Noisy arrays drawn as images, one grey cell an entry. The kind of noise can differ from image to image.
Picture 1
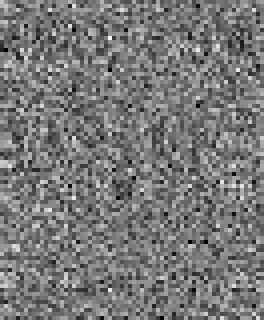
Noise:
low rank plus noise
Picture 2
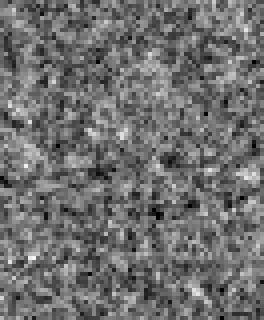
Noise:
blotchy
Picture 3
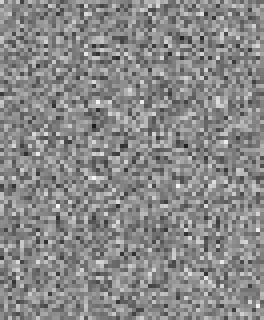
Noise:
low rank plus noise
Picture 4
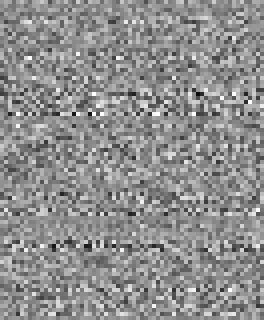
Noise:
rows of uneven size
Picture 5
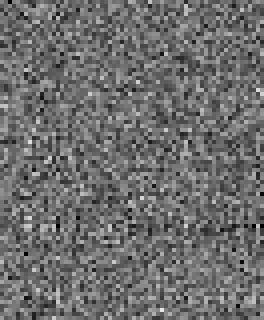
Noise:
low rank plus noise
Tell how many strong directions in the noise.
one
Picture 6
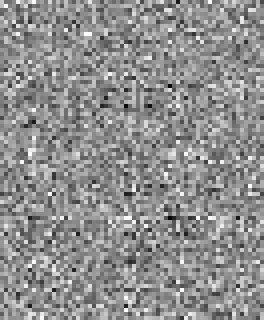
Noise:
low rank plus noise
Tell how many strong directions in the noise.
three or four
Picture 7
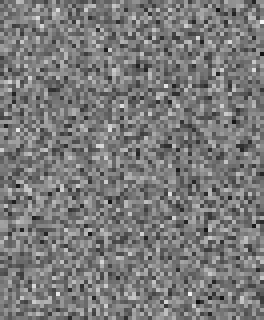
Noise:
independent entries
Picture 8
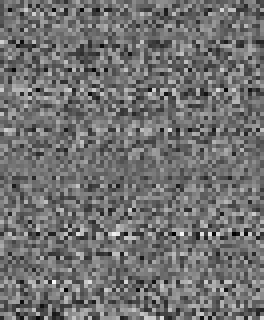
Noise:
rows of uneven size
